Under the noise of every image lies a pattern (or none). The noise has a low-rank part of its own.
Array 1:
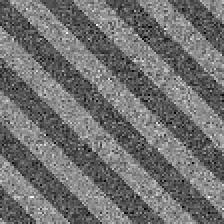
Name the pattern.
diagonal stripes
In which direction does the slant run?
top left to bottom right
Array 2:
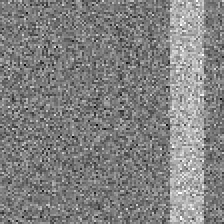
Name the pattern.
one vertical stripe
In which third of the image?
right
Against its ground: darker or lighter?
lighter
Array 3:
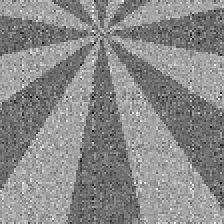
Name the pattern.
spokes from one point
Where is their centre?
top middle
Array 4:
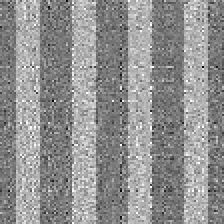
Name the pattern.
vertical stripes
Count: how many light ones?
4
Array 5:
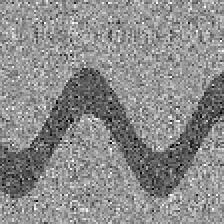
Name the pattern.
a wavy band
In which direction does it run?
left to right
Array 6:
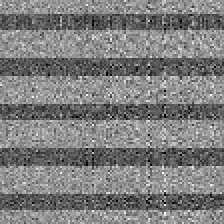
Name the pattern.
horizontal stripes
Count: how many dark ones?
5
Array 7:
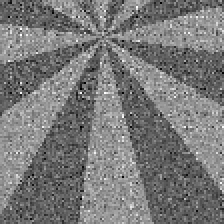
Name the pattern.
spokes from one point
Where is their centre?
top middle
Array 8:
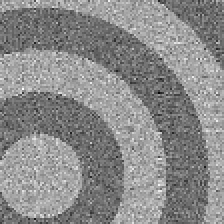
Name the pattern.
rings round one point
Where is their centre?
bottom left
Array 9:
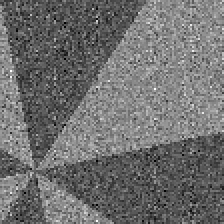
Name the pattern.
spokes from one point
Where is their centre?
bottom left
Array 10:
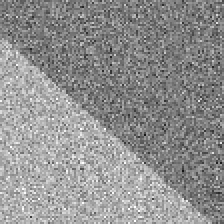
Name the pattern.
a sharp edge
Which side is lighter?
bottom left
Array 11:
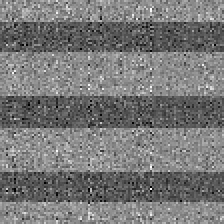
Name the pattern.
horizontal stripes
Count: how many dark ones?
3
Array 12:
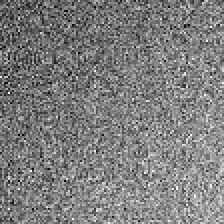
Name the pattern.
a smooth slope
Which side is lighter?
bottom right
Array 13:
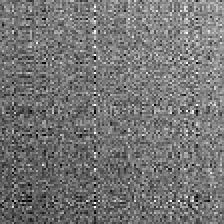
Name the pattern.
a smooth slope
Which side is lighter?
top right
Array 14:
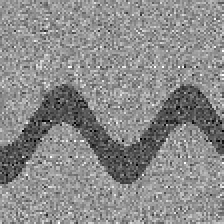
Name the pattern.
a wavy band
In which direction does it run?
left to right
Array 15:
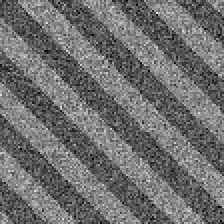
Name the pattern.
diagonal stripes
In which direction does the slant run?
top left to bottom right
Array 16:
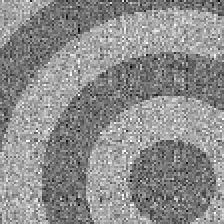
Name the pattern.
rings round one point
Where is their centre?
bottom right
